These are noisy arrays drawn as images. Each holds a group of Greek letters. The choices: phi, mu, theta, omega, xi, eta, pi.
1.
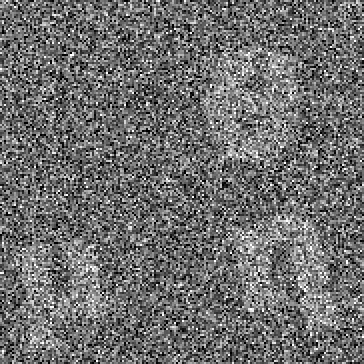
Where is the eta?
bottom right
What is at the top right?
theta
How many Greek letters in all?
3
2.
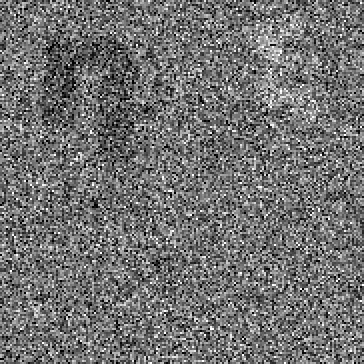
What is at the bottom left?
nothing
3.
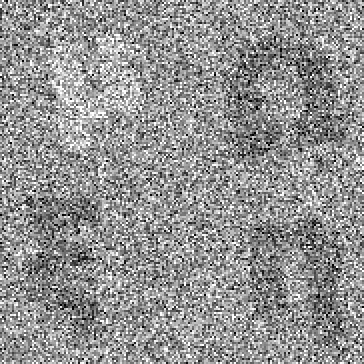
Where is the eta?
bottom right
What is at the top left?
mu
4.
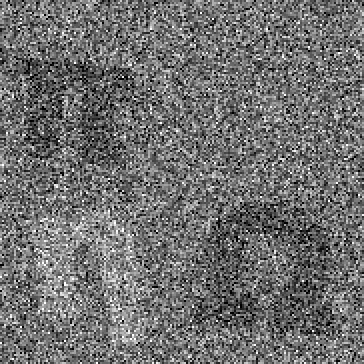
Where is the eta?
bottom left
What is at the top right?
nothing
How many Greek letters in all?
3
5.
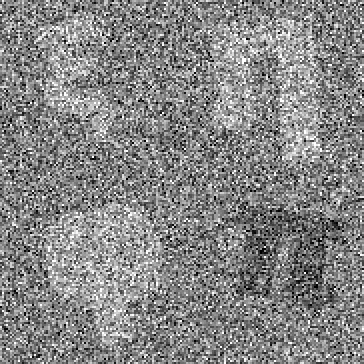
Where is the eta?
top right
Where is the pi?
bottom right
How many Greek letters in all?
4
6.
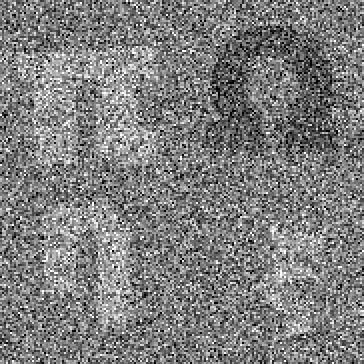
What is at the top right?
omega
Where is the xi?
bottom right
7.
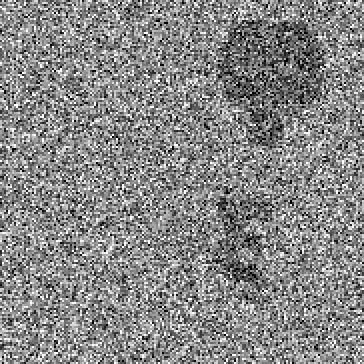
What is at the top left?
nothing
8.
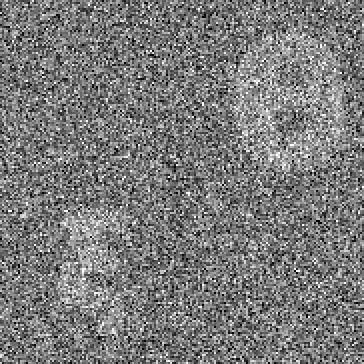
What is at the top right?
theta
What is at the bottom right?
nothing
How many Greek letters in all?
2
